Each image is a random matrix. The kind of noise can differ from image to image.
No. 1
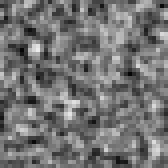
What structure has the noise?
blotchy
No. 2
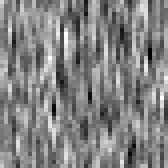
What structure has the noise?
streaked along the columns
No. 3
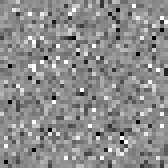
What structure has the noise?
heavy tails
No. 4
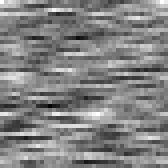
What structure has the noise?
streaked along the rows
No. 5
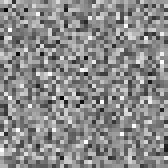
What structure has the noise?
independent entries
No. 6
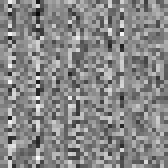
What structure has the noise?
columns of uneven size
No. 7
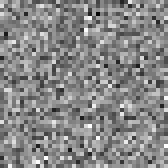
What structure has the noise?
independent entries
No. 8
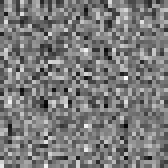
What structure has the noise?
low rank plus noise
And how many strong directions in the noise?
five to eight
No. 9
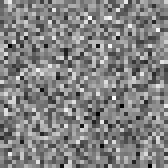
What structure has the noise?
independent entries
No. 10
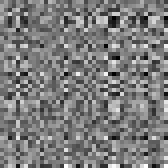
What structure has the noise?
low rank plus noise
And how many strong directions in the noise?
one
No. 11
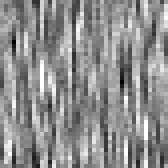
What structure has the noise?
streaked along the columns
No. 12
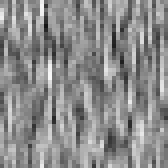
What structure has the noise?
streaked along the columns
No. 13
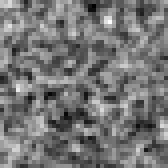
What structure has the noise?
blotchy
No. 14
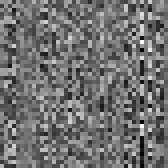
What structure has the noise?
columns of uneven size
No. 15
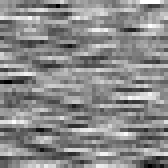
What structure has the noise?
streaked along the rows
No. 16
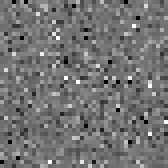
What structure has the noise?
heavy tails
